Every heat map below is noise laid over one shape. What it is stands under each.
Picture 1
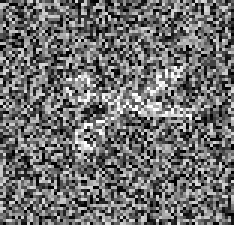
light pair of scissors
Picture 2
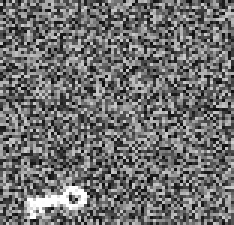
light key, bottom left
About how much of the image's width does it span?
a quarter
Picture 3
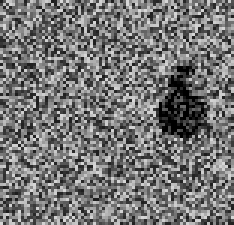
dark pear, middle right
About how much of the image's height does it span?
a third
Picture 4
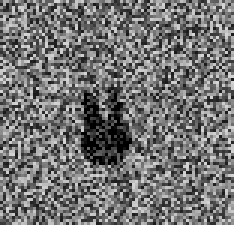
dark rabbit's head, centre
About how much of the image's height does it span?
a third
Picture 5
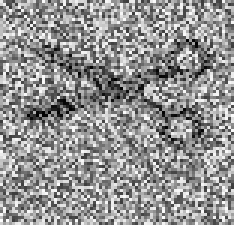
dark pair of scissors
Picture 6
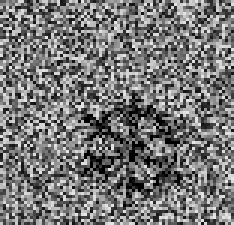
dark snowflake
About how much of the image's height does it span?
half
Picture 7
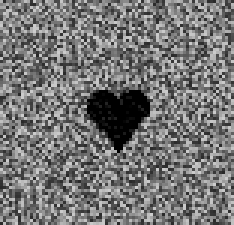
dark heart, centre
